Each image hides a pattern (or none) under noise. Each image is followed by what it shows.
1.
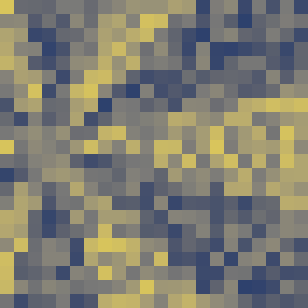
spokes from one point
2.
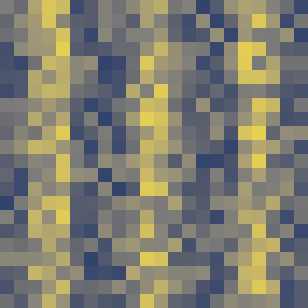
vertical stripes
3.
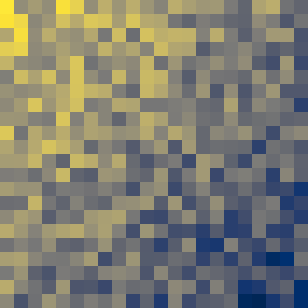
a smooth slope
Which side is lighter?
top left
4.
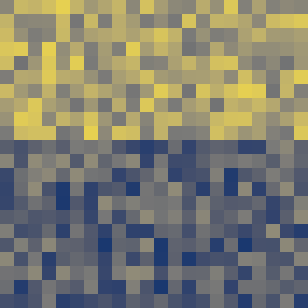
a sharp edge
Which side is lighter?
top
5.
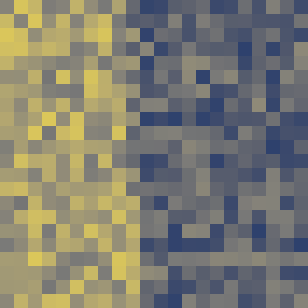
a sharp edge
